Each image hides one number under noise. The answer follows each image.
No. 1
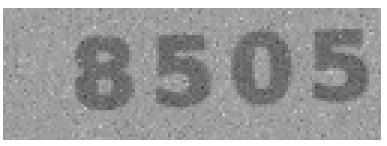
8505
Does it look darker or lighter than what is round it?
darker
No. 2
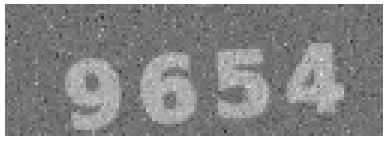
9654
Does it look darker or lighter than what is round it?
lighter
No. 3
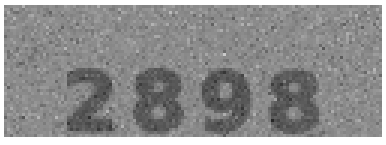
2898
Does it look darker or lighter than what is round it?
darker
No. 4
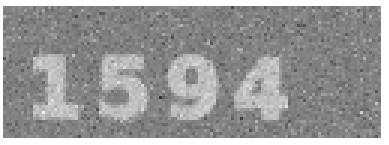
1594
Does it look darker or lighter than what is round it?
lighter
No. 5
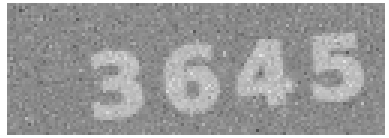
3645
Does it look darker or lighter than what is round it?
lighter
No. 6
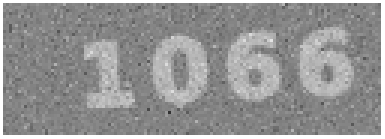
1066
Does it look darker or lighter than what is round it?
lighter
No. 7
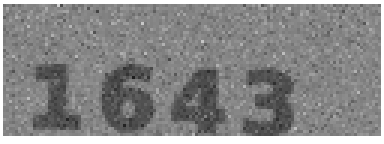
1643
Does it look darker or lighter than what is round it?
darker
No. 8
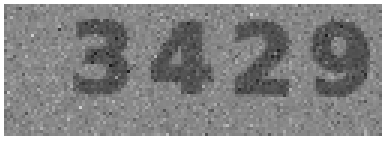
3429
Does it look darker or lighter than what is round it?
darker
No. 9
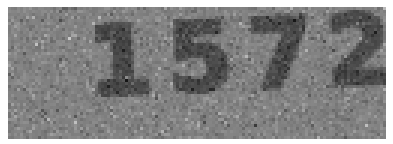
1572
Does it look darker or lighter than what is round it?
darker
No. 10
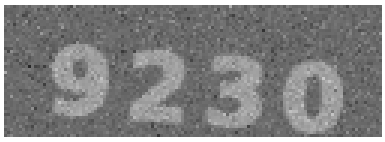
9230
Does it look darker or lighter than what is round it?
lighter
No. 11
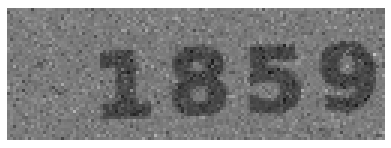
1859
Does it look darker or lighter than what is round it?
darker
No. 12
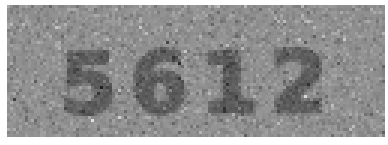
5612
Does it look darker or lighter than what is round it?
darker
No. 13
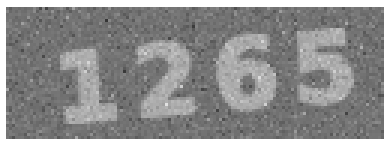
1265
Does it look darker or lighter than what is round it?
lighter
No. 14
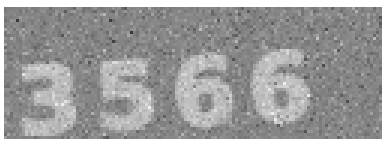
3566
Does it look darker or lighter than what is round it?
lighter
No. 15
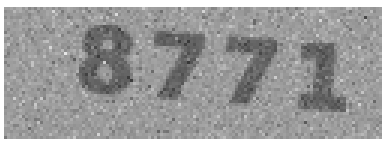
8771
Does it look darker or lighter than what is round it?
darker
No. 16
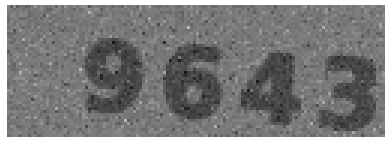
9643
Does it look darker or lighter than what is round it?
darker
